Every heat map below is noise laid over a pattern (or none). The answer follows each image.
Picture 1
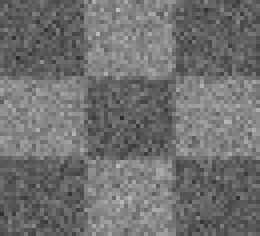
a checkerboard
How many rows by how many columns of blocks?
3 by 3
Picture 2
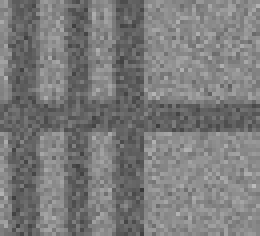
bands of rows crossing bands of columns
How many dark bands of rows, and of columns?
1 and 3
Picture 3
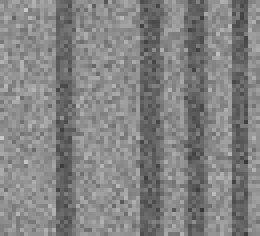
bands of columns
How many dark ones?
4
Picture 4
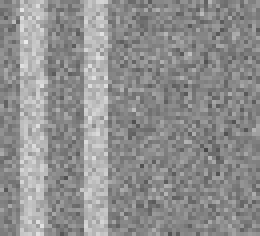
bands of columns
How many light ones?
2
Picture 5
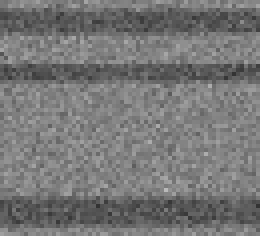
bands of rows
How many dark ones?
3
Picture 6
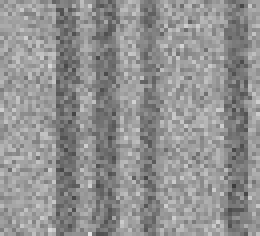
bands of columns
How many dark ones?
4
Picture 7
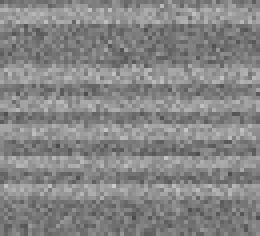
bands of rows
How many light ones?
6
